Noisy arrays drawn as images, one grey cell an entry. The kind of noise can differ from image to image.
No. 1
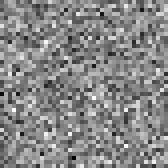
independent entries
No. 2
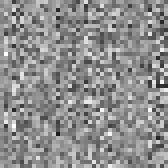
columns of uneven size
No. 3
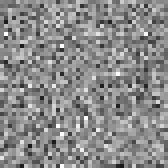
low rank plus noise
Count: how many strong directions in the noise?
one
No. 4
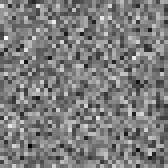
independent entries
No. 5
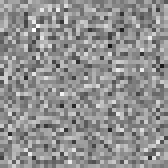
low rank plus noise
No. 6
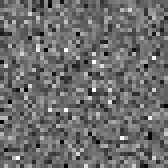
heavy tails
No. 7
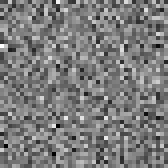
low rank plus noise
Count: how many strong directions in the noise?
two
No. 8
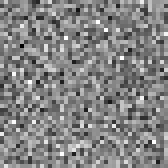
independent entries
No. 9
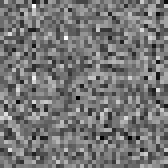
low rank plus noise
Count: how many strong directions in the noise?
one
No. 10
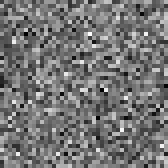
independent entries
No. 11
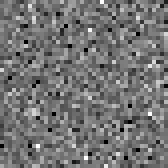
heavy tails
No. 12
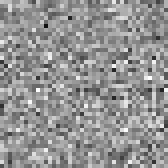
low rank plus noise
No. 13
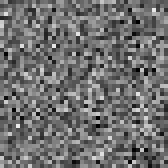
low rank plus noise
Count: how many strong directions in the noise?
one
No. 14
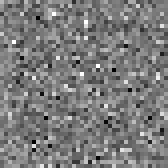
heavy tails
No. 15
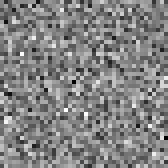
independent entries
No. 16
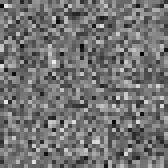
low rank plus noise
